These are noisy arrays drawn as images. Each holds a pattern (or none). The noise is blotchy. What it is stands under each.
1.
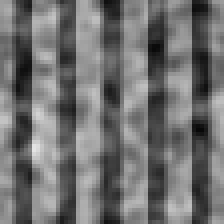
vertical stripes
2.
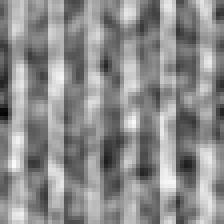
vertical stripes
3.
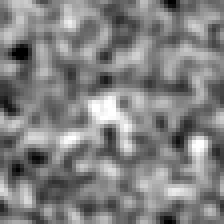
only noise
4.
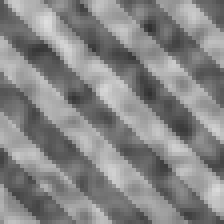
diagonal stripes
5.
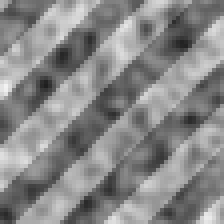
diagonal stripes
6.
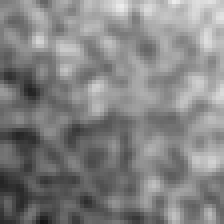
a smooth slope
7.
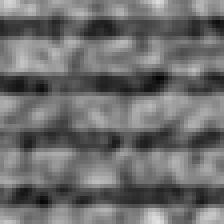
horizontal stripes
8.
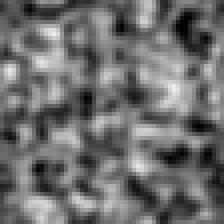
only noise
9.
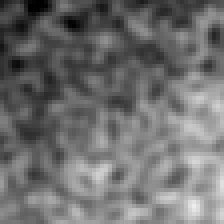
a smooth slope
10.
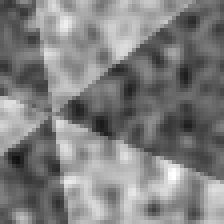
spokes from one point
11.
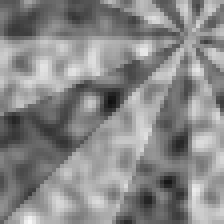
spokes from one point
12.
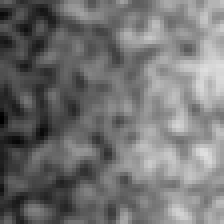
a smooth slope
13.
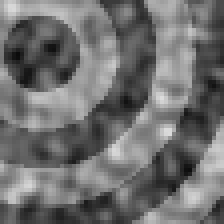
rings round one point
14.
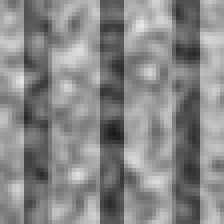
vertical stripes
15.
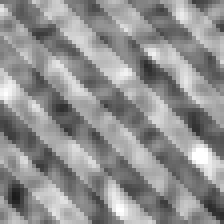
diagonal stripes
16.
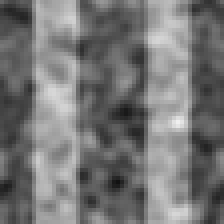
vertical stripes
